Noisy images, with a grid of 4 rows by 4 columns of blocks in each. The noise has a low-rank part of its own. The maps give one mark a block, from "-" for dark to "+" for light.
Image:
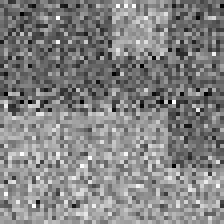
- - + -
- - - -
+ + + -
+ + + +
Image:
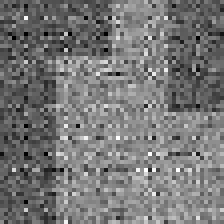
- - + -
- + + -
- + + +
- + + +
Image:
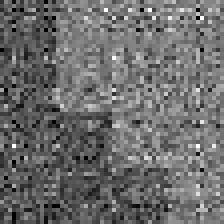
- + + +
- + + +
- - + +
- - - +
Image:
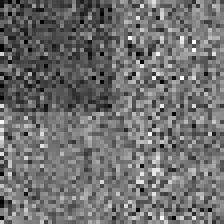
- - + +
- - + +
+ + + +
+ + + +
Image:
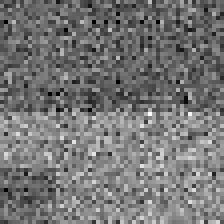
- - - -
- - - -
+ + + +
- + + +
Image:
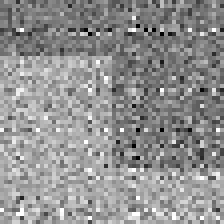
- - - -
+ + - -
+ + - -
+ + + +
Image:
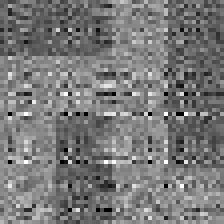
- - + -
+ + + -
+ - + -
+ - + +
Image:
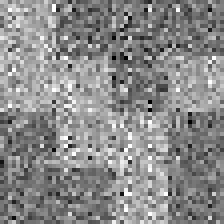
+ - - -
+ + - +
- + + -
- - + -
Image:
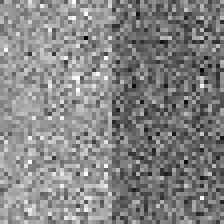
+ + - -
+ + - -
+ + - -
+ + - -
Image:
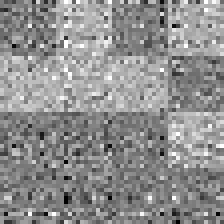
- + - +
+ + + -
- - - +
- - - -
